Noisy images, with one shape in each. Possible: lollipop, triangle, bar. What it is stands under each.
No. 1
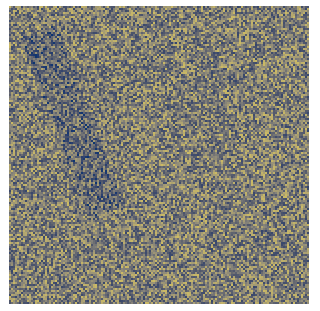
bar
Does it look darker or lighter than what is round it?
darker
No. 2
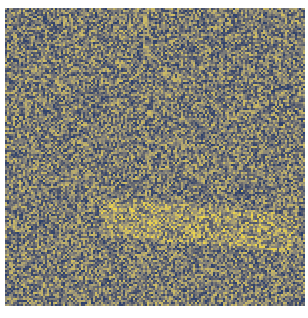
bar
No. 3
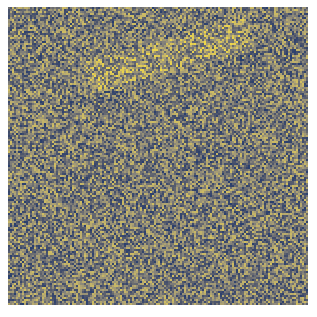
bar
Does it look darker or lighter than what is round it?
lighter
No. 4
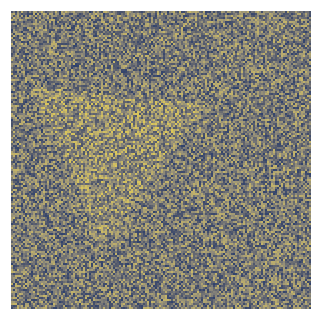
triangle
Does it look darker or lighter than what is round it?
lighter
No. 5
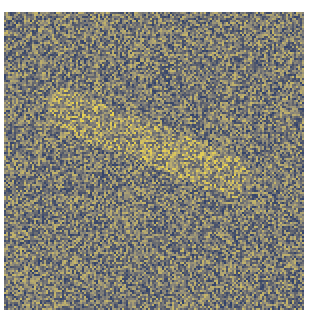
bar
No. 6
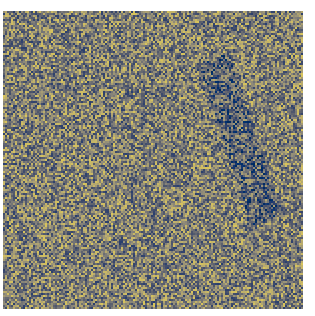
bar
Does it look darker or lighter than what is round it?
darker
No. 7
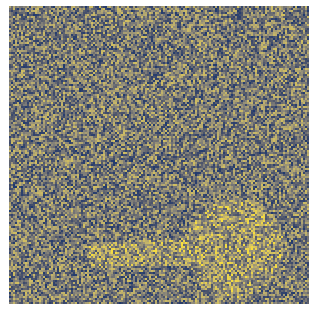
lollipop
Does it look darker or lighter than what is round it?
lighter
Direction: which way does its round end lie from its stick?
right
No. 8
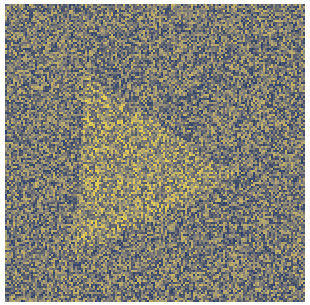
triangle
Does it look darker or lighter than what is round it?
lighter
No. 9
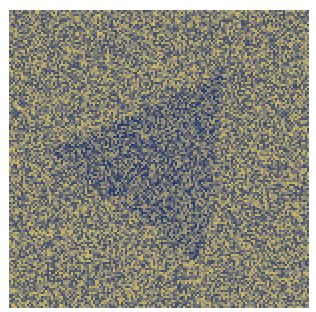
triangle
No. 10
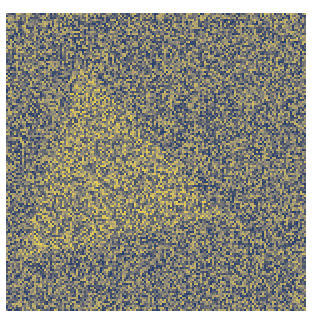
triangle
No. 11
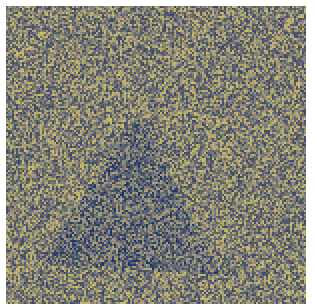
triangle
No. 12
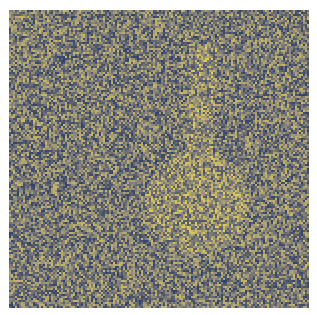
lollipop
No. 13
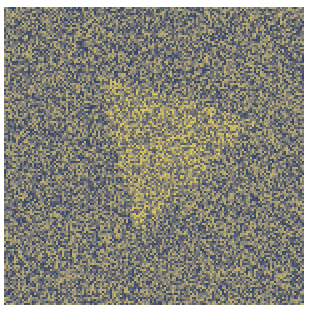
triangle
